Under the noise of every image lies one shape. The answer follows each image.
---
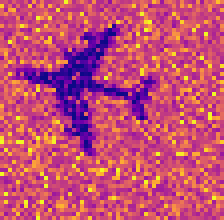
airplane
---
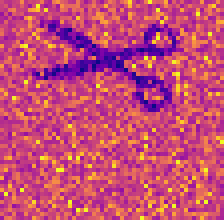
pair of scissors
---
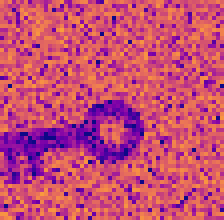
key
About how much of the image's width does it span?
two thirds
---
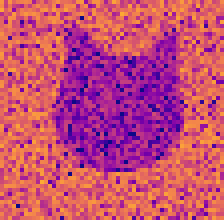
cat's head
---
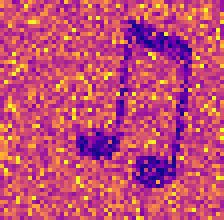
pair of musical notes
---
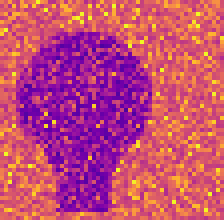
light bulb
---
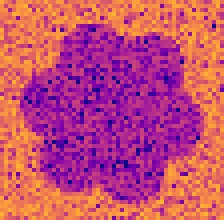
flower
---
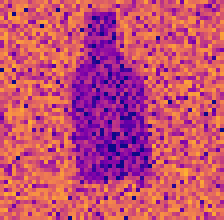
bottle
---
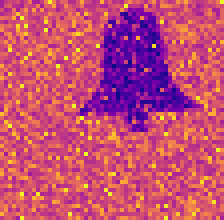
bell
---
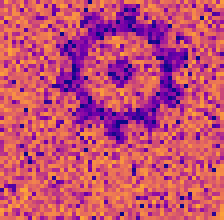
gear
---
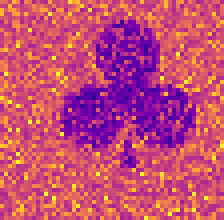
club
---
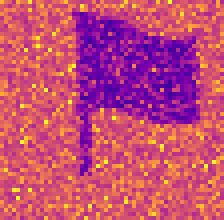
flag
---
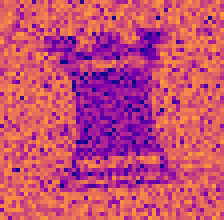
chess rook
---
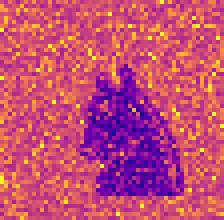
chess knight
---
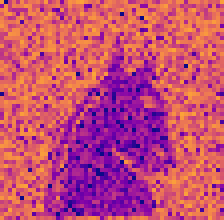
chess knight
